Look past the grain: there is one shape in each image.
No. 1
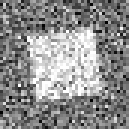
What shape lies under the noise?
square
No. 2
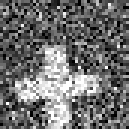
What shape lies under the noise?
cross
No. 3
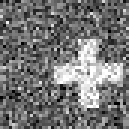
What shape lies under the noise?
cross
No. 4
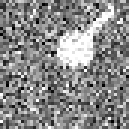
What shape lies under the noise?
lollipop
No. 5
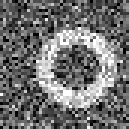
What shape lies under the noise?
ring
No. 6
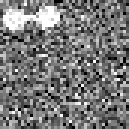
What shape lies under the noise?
dumbbell
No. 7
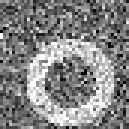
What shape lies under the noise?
ring
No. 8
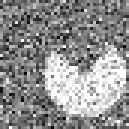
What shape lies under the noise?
disc with a wedge cut out
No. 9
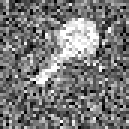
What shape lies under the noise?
lollipop
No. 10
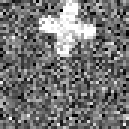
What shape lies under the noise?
cross
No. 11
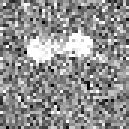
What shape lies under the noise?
dumbbell
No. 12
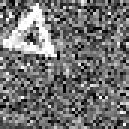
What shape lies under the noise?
triangle frame
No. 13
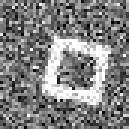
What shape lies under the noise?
square frame
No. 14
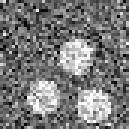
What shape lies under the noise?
three dots
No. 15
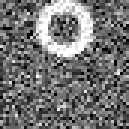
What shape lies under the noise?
ring
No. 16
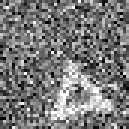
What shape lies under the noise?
triangle frame
